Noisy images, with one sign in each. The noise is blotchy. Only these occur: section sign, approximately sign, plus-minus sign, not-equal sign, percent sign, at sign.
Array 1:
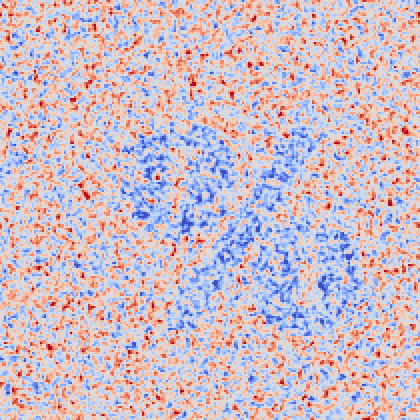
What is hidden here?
blue percent sign
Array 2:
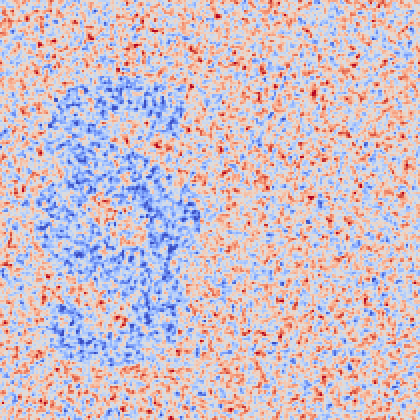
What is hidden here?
blue section sign
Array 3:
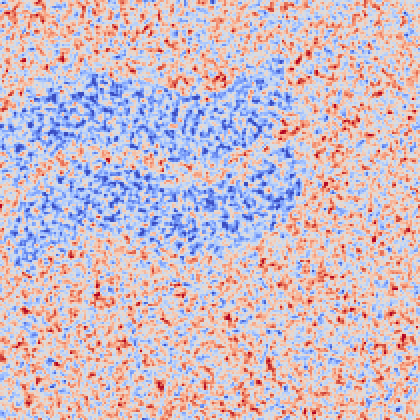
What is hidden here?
blue approximately sign
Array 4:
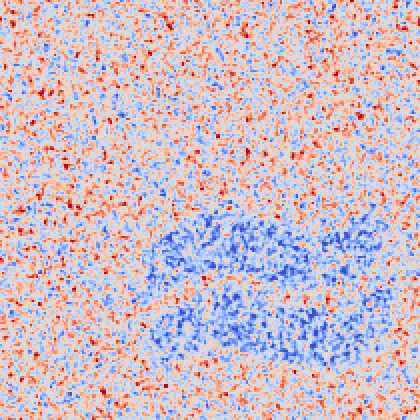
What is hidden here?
blue approximately sign
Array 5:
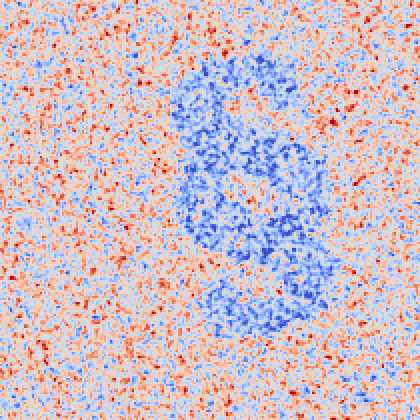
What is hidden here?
blue section sign
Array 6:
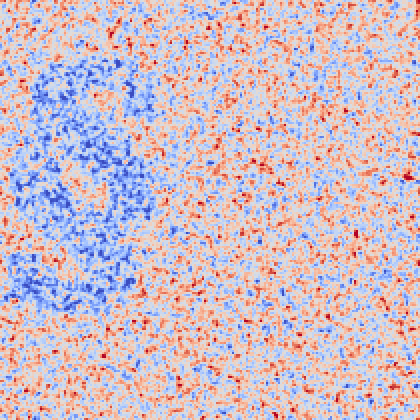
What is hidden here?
blue section sign
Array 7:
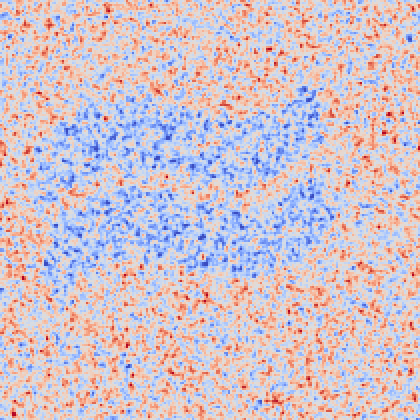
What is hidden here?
blue approximately sign
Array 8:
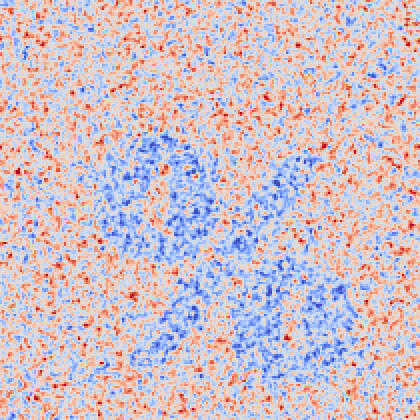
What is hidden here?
blue percent sign
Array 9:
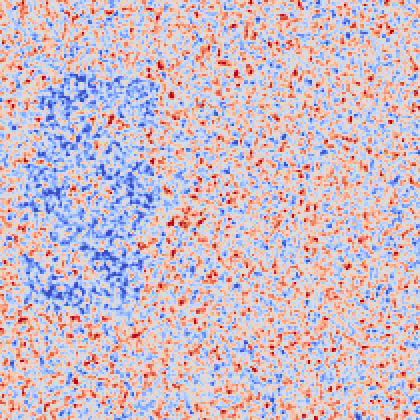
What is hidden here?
blue section sign
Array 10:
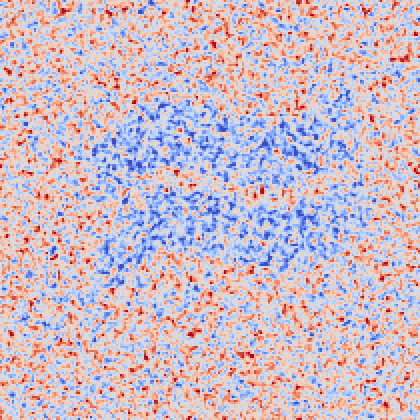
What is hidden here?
blue approximately sign
